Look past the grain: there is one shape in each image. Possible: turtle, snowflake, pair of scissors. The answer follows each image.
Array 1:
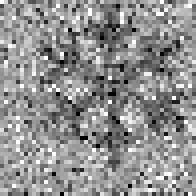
snowflake
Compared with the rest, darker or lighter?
darker
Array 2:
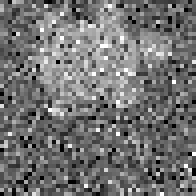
turtle
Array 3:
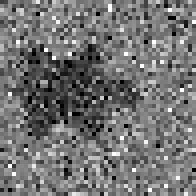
turtle
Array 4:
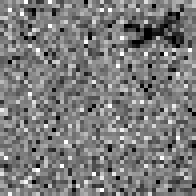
pair of scissors
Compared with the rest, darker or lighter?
darker
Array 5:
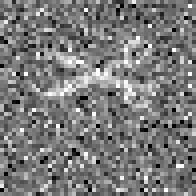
pair of scissors
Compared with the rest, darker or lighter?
lighter
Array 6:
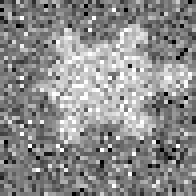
turtle
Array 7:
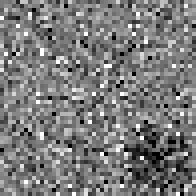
snowflake
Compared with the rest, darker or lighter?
darker
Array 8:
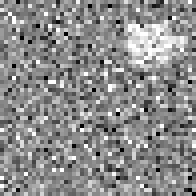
turtle
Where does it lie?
top right
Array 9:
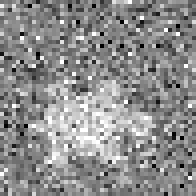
turtle
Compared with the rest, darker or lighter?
lighter
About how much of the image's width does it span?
two thirds
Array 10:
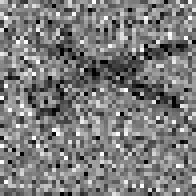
pair of scissors
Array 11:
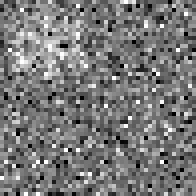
snowflake
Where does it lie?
top left
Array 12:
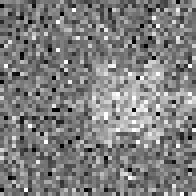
turtle
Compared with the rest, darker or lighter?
lighter
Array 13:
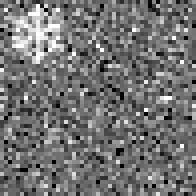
snowflake
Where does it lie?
top left
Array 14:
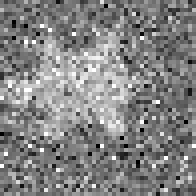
turtle
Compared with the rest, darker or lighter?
lighter
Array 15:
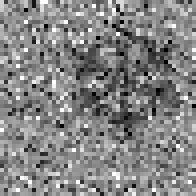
snowflake
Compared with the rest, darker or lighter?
darker
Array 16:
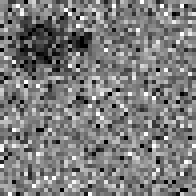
turtle
